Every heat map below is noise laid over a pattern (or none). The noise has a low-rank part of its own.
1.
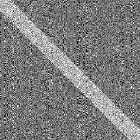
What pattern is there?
a diagonal band
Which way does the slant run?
top left to bottom right
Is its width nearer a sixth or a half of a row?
a sixth
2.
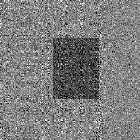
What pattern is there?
one block
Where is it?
centre
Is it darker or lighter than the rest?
darker
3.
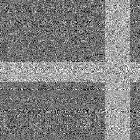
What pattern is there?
bands of rows crossing bands of columns
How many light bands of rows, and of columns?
1 and 1
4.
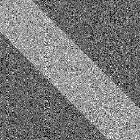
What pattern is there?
a diagonal band
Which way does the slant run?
top left to bottom right
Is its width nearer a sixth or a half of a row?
a half
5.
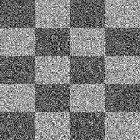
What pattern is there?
a checkerboard
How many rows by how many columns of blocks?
5 by 4
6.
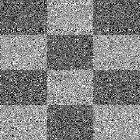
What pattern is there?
a checkerboard
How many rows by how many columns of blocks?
4 by 3
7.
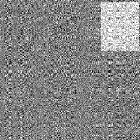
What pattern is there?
one block
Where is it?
top right
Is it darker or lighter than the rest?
lighter
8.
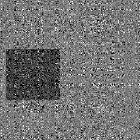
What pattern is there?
one block
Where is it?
middle left
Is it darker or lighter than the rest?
darker
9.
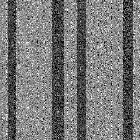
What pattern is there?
bands of columns
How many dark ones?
4
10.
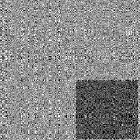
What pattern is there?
one block
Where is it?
bottom right
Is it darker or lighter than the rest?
darker
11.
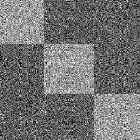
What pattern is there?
blocks along the diagonal
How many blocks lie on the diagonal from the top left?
3
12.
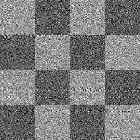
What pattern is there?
a checkerboard
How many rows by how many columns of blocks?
4 by 4
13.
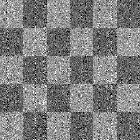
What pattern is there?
a checkerboard
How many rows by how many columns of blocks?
5 by 6
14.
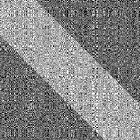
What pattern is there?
a diagonal band
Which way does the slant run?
top left to bottom right
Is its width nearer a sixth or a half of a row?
a half
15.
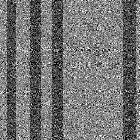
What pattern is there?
bands of columns
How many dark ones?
4
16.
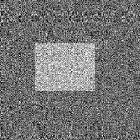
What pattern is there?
one block
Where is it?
centre
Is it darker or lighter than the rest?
lighter
